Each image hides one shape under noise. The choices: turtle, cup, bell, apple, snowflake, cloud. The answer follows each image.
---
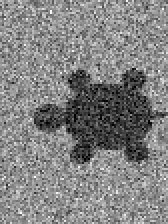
turtle
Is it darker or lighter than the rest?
darker
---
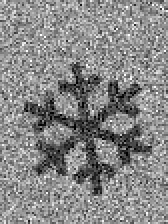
snowflake
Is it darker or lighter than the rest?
darker
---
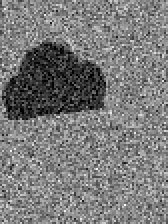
cloud
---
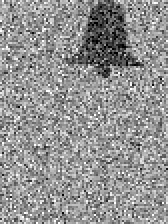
bell
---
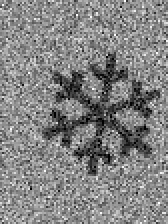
snowflake
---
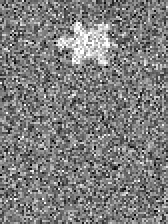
turtle
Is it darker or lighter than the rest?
lighter
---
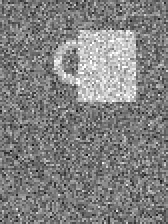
cup
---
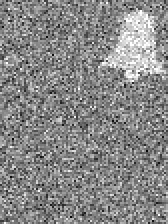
bell
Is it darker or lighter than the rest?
lighter
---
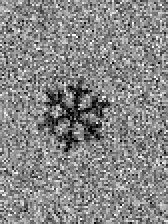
snowflake
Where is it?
centre
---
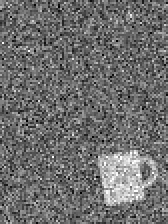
cup
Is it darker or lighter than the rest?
lighter
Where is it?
bottom right
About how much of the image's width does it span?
a third
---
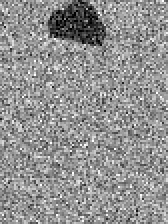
cloud
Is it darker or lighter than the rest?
darker
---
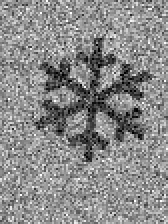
snowflake
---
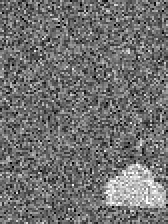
cloud
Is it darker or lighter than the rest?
lighter
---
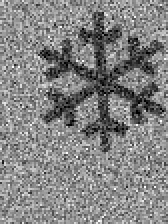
snowflake
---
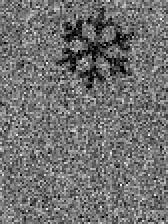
snowflake
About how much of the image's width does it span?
half
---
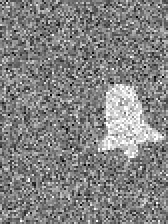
bell
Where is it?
middle right
